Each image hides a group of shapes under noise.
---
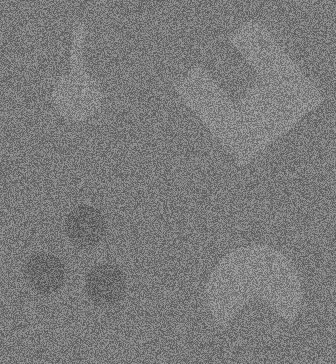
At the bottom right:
disc with a wedge cut out
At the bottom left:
three dots
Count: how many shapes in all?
4
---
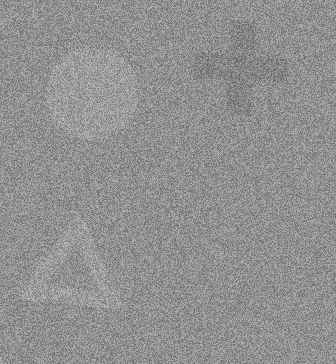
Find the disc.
top left
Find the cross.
top right
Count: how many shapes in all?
3
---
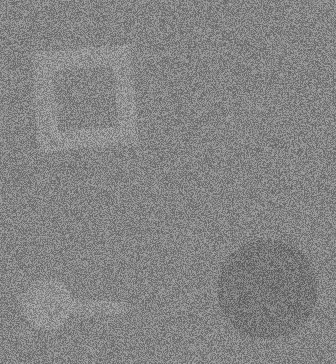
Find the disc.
bottom right
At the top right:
nothing
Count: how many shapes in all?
3
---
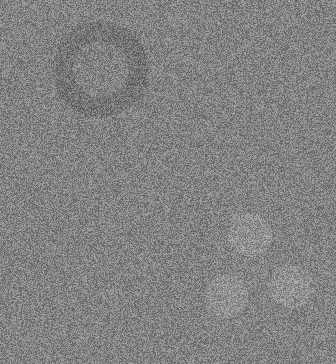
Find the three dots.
bottom right
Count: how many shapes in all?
2
